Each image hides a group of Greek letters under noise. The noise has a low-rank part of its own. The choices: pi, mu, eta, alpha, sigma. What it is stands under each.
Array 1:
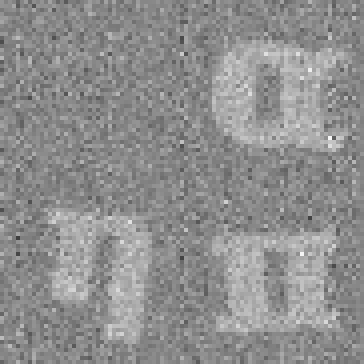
top right: alpha; bottom left: eta; bottom right: pi
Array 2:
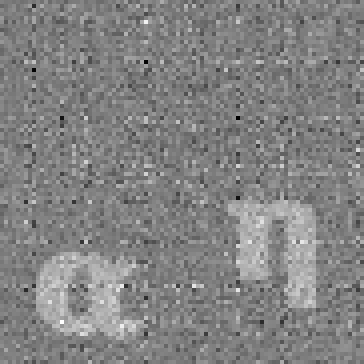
bottom left: alpha; bottom right: eta
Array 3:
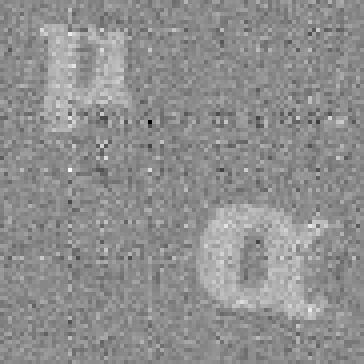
top left: mu; bottom right: alpha
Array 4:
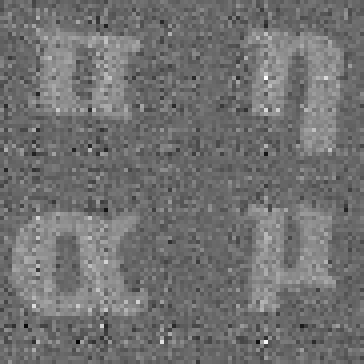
top left: pi; top right: eta; bottom left: alpha; bottom right: mu
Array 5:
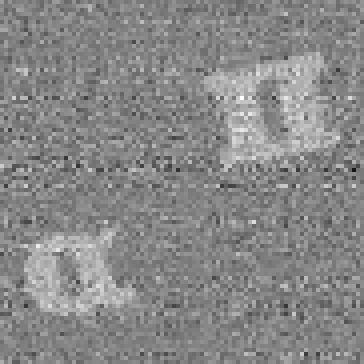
top right: pi; bottom left: alpha
